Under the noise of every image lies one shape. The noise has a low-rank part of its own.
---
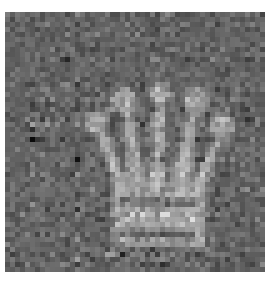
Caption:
light chess queen
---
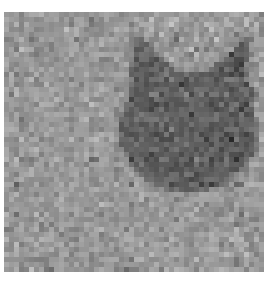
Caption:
dark cat's head
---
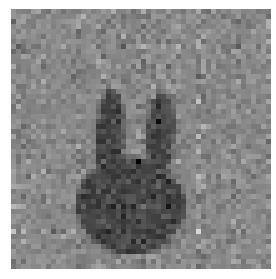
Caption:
dark rabbit's head
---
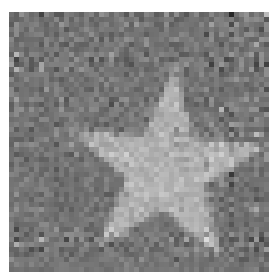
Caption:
light star
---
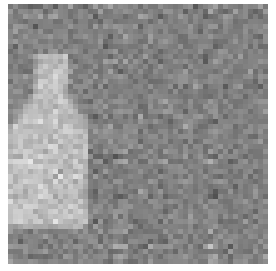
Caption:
light bottle
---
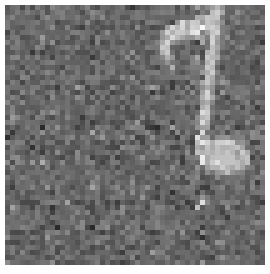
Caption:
light musical note
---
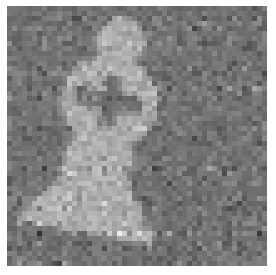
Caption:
light chess bishop
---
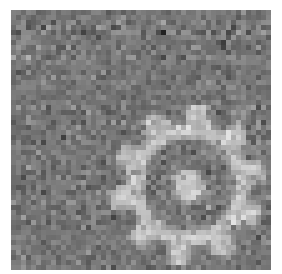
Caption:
light gear
